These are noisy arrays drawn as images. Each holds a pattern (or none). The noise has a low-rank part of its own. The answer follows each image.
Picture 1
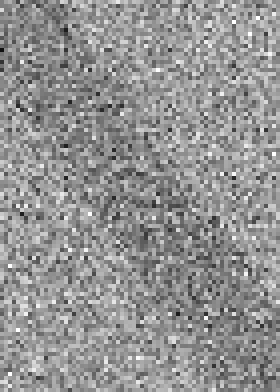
a diagonal band
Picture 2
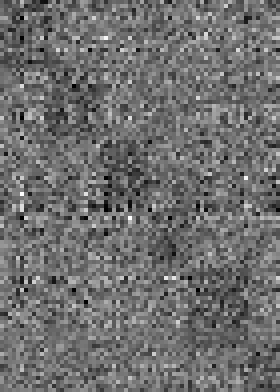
blocks along the diagonal
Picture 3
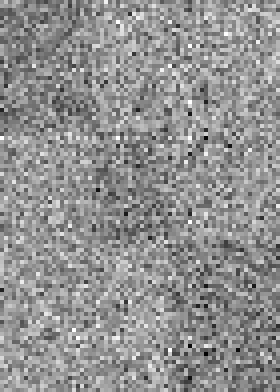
blocks along the diagonal
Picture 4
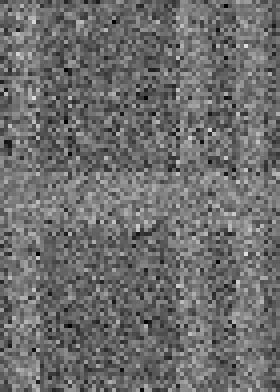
bands of rows crossing bands of columns
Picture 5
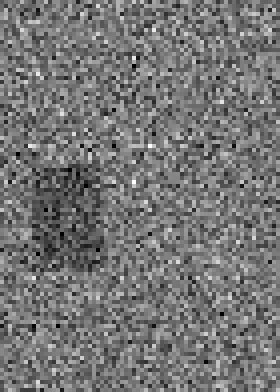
one block
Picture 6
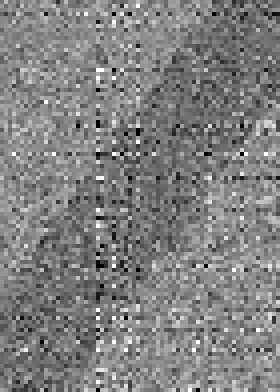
a diagonal band
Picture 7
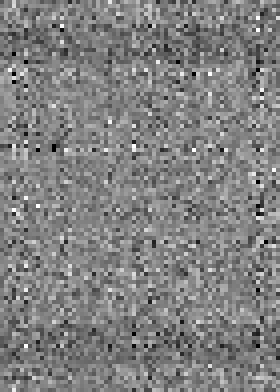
bands of rows
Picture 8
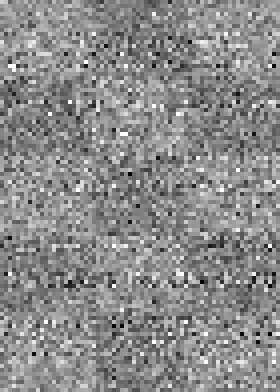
a checkerboard
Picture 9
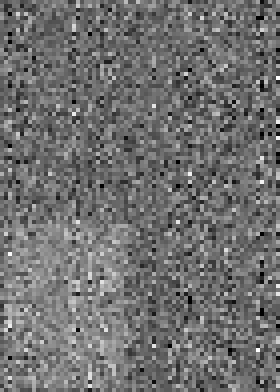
one block
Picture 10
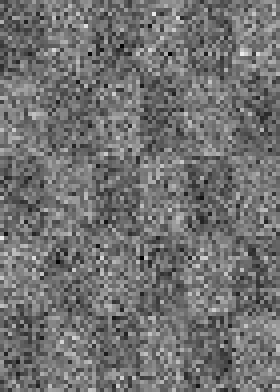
a checkerboard
